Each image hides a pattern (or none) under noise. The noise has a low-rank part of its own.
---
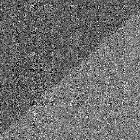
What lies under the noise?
a sharp edge
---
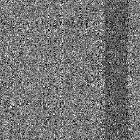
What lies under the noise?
one vertical stripe
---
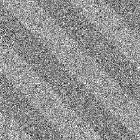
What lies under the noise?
diagonal stripes
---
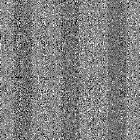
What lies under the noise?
vertical stripes
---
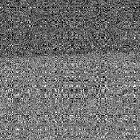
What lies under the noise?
a sharp edge
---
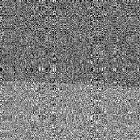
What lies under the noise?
a sharp edge
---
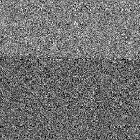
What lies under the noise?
a sharp edge
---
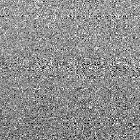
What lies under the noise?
a smooth slope
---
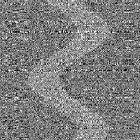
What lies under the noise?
a wavy band
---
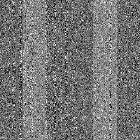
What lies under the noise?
vertical stripes
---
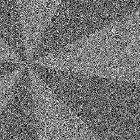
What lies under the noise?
spokes from one point
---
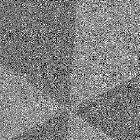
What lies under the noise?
spokes from one point
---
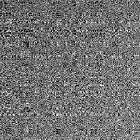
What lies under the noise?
a smooth slope
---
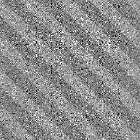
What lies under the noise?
diagonal stripes
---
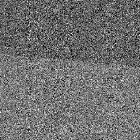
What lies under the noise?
a sharp edge
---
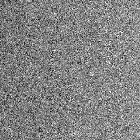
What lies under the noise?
a smooth slope
